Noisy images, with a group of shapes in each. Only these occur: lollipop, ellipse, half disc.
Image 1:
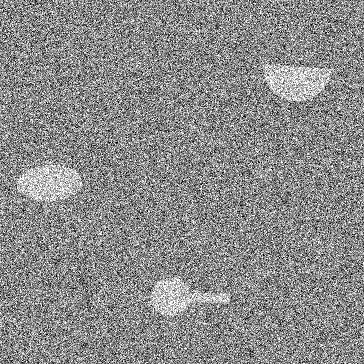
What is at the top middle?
nothing
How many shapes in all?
3
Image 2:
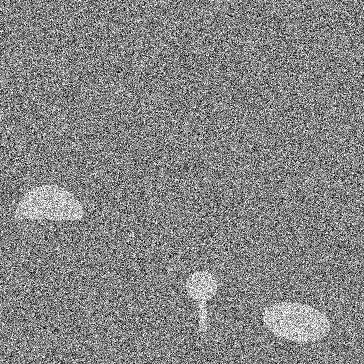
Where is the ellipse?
bottom right
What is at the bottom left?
nothing
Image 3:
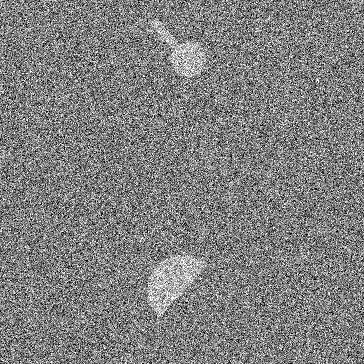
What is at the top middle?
lollipop
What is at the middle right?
nothing
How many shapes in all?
2
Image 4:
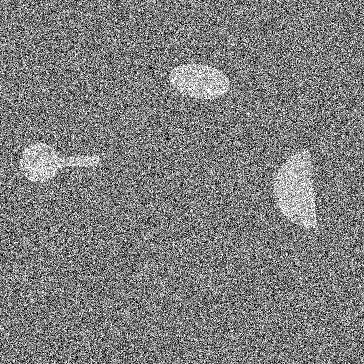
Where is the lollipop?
middle left
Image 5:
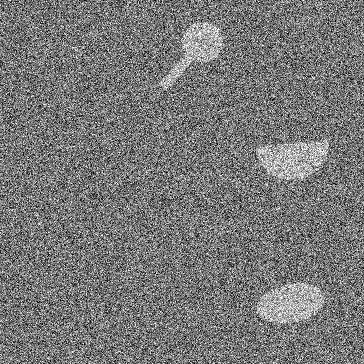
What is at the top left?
nothing
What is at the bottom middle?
nothing
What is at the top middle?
lollipop
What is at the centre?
nothing
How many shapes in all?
3
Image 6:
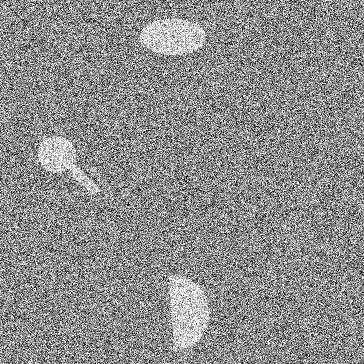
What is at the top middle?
ellipse
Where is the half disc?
bottom middle
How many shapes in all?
3
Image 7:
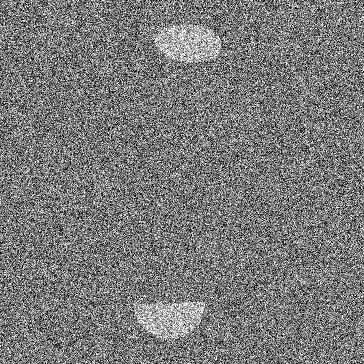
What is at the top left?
nothing
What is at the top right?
nothing
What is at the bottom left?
nothing
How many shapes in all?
2
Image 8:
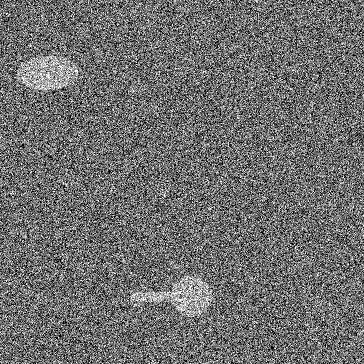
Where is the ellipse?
top left
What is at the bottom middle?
lollipop
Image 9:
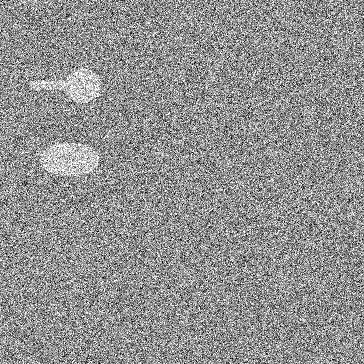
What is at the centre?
nothing
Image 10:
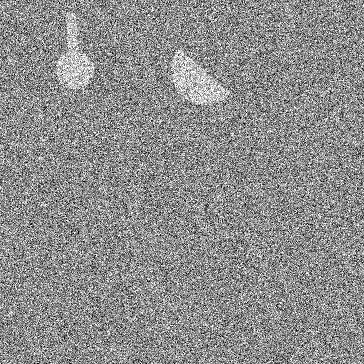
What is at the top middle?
half disc
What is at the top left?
lollipop
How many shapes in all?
2
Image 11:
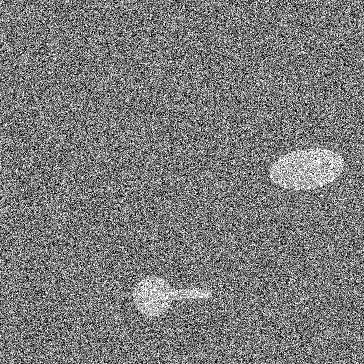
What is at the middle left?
nothing
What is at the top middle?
nothing
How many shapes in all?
2
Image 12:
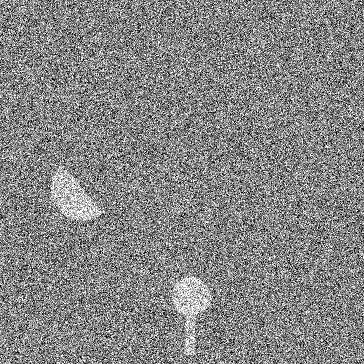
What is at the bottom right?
nothing
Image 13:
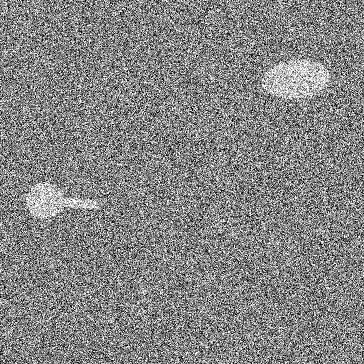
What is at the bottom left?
nothing
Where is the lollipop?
middle left
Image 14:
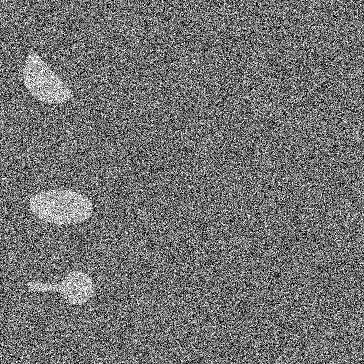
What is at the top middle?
nothing
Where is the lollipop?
bottom left
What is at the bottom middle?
nothing
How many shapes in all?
3
